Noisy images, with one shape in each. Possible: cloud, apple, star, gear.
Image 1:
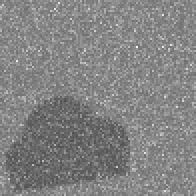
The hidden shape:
cloud
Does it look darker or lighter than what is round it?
darker
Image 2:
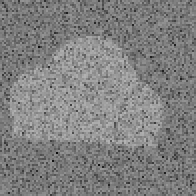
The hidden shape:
cloud
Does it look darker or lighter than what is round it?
lighter
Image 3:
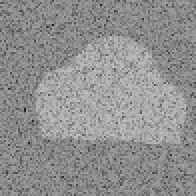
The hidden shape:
cloud
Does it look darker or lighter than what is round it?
lighter
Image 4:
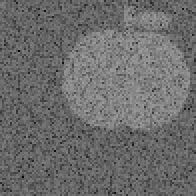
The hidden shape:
apple
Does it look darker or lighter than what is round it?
lighter
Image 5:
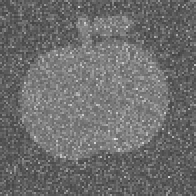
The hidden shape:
apple
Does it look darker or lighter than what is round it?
lighter
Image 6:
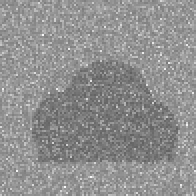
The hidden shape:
cloud
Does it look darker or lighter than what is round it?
darker
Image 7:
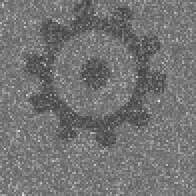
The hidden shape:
gear
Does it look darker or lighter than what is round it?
darker
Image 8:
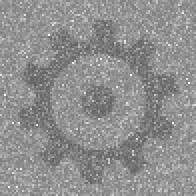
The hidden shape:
gear
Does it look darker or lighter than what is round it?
darker
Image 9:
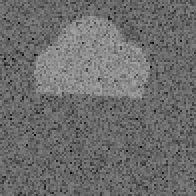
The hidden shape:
cloud
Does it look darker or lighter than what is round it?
lighter
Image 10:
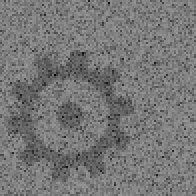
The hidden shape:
gear
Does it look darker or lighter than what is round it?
darker
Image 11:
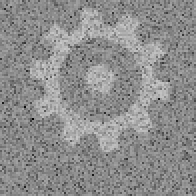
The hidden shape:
gear
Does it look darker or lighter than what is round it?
lighter
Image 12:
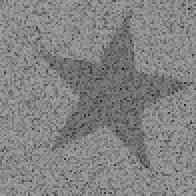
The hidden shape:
star
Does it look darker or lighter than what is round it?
darker
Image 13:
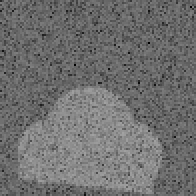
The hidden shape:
cloud
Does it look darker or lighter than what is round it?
lighter
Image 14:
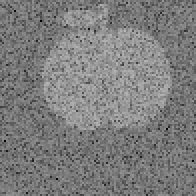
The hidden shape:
apple
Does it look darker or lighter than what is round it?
lighter
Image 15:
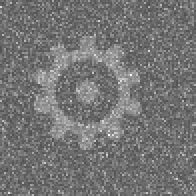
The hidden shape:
gear
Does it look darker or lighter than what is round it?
lighter
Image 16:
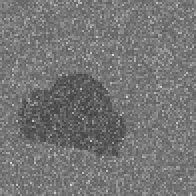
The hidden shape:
cloud
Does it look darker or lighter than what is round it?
darker
